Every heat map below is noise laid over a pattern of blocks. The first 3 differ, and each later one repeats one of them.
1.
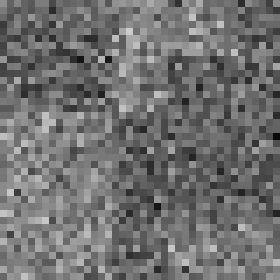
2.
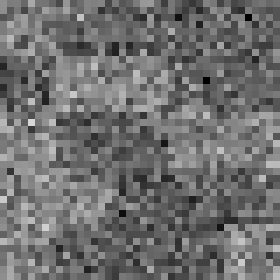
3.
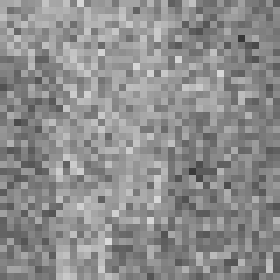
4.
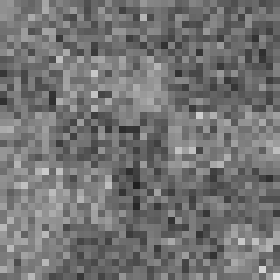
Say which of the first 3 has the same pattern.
2
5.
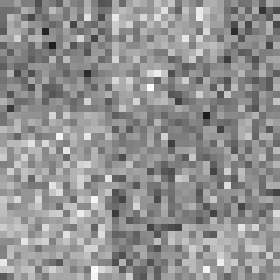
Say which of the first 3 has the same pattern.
1
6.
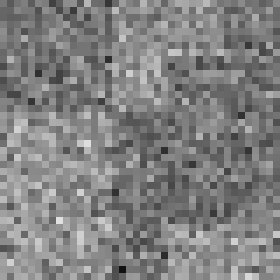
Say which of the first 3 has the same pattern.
1
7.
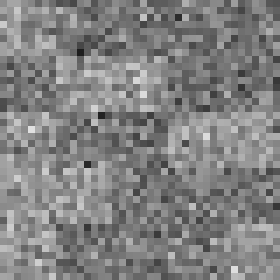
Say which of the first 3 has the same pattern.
2
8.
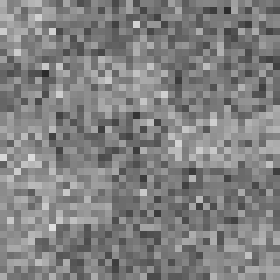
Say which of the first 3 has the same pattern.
2
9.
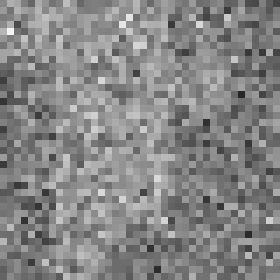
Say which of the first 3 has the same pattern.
3
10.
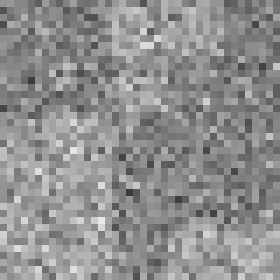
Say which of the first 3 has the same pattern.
1
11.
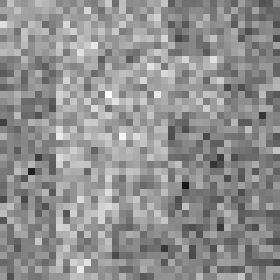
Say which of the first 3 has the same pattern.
3
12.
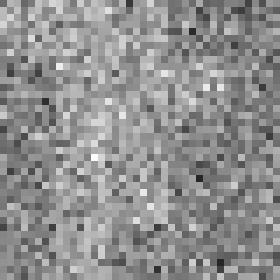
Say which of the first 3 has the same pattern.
3
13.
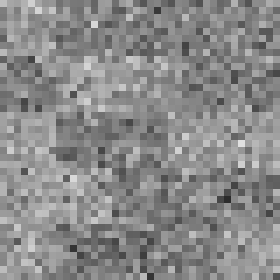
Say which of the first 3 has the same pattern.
2
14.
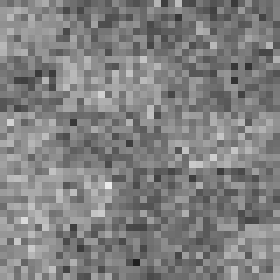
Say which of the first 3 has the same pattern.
2
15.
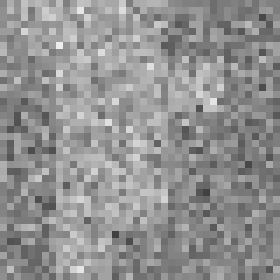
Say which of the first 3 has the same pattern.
3
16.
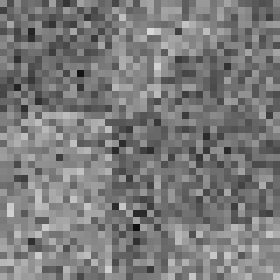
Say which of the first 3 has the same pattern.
1
